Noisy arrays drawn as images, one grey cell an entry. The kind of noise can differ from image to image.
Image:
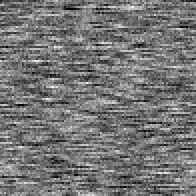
streaked along the rows
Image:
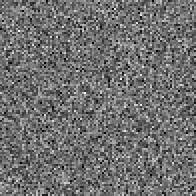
independent entries
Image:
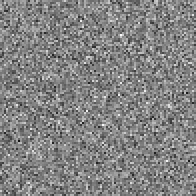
independent entries
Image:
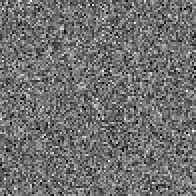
independent entries
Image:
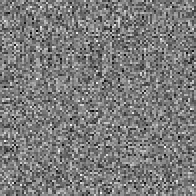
low rank plus noise
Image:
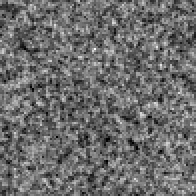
blotchy
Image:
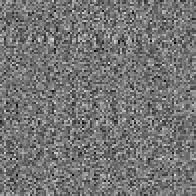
low rank plus noise
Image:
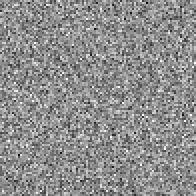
independent entries
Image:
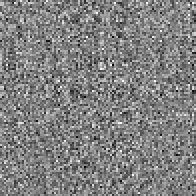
low rank plus noise
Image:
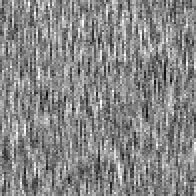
streaked along the columns
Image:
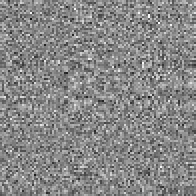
low rank plus noise
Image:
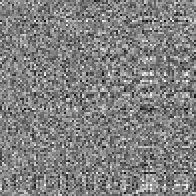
low rank plus noise
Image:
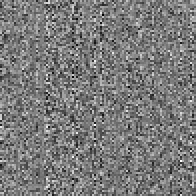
columns of uneven size
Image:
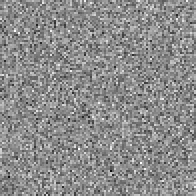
independent entries
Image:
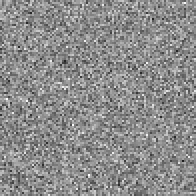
independent entries
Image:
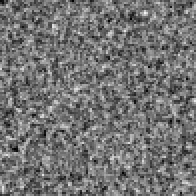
blotchy
